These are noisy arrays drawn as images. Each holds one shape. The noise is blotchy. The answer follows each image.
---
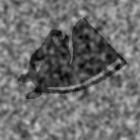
dark chess knight
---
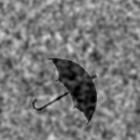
dark umbrella
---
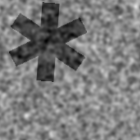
dark asterisk
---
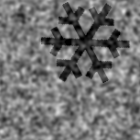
dark snowflake
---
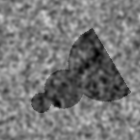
dark chess pawn
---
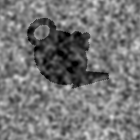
dark teapot
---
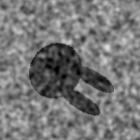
dark rabbit's head
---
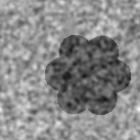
dark flower
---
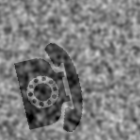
dark telephone
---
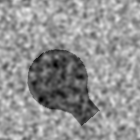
dark light bulb
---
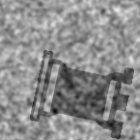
dark chess rook
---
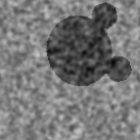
dark bear's head
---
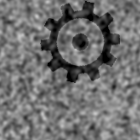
dark gear
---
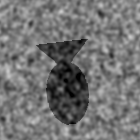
dark fish
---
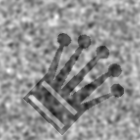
dark chess queen
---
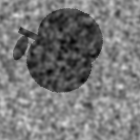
dark apple
